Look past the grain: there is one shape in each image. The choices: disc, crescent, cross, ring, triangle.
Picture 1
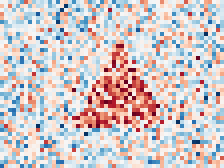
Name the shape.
triangle
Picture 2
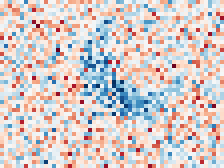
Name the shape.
crescent
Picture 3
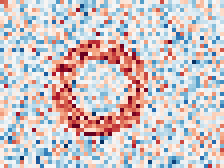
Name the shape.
ring
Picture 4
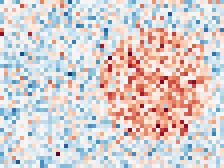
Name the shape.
disc
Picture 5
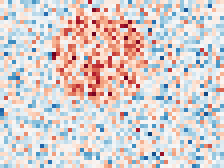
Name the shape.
disc
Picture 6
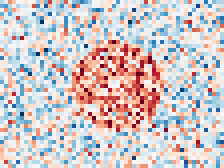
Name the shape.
disc
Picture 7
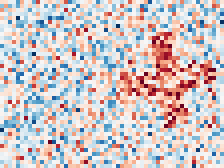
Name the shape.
cross
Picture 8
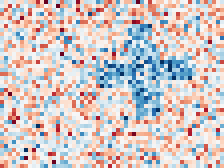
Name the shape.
cross
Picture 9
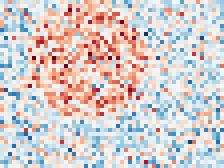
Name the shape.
disc
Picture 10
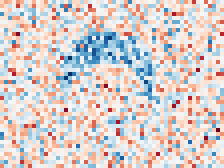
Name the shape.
crescent
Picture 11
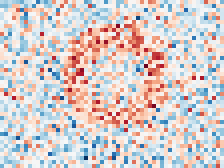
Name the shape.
ring
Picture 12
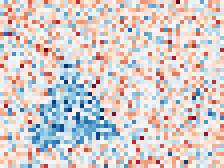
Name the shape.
triangle
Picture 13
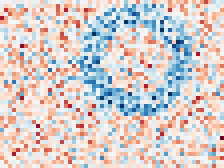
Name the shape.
ring
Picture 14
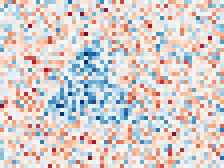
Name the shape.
triangle
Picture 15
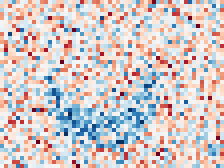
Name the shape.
crescent
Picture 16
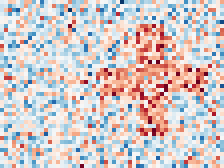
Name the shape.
cross
